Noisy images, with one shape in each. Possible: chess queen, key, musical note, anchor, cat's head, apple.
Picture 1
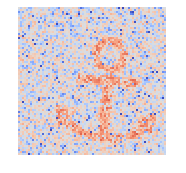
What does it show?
red anchor
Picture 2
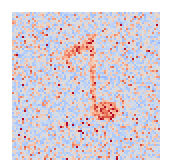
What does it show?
red musical note
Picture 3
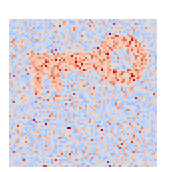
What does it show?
red key
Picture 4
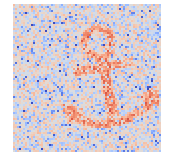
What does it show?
red anchor
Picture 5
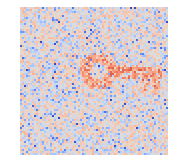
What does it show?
red key
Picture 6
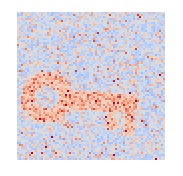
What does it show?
red key
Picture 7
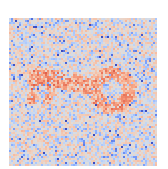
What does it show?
red key
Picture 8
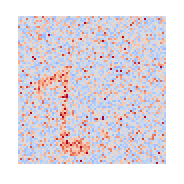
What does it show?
red musical note
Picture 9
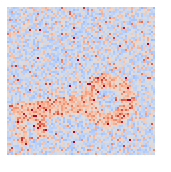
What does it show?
red key
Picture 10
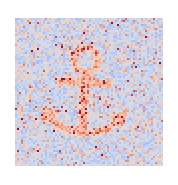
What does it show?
red anchor
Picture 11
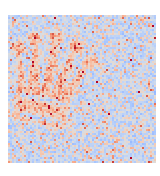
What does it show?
red chess queen
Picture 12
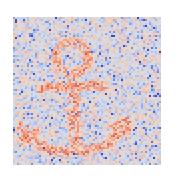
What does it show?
red anchor
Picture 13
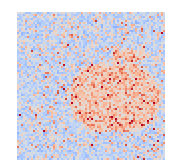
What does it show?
red apple
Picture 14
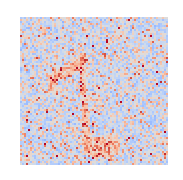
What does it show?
red musical note
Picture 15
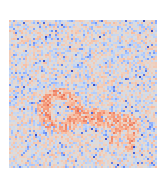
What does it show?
red key
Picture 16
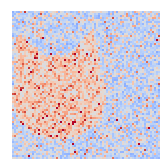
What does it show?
red cat's head
